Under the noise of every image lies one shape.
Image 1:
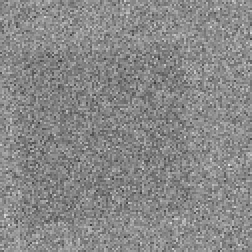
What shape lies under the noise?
square
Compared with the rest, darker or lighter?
darker
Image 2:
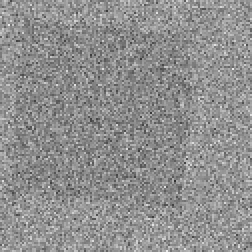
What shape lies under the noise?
square
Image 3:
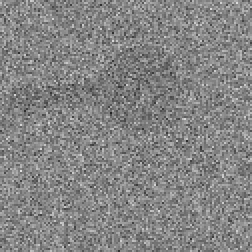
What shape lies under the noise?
lollipop
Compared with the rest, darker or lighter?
darker
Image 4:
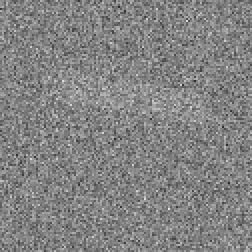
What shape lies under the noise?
bar
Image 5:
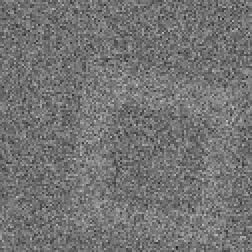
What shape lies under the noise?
square frame
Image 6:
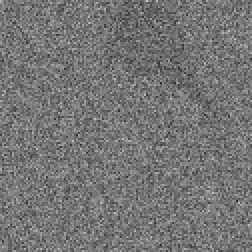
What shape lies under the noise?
lollipop
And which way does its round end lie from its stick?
up and left
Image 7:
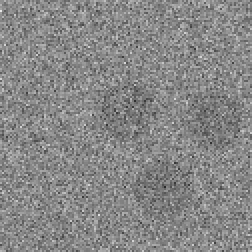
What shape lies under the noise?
three dots
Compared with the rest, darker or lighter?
darker
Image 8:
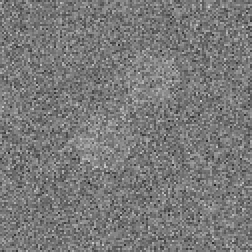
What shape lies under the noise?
dumbbell
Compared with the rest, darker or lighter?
lighter
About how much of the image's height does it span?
half
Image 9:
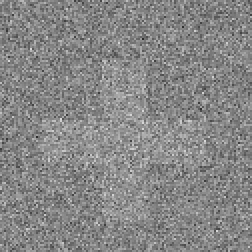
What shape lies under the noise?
cross
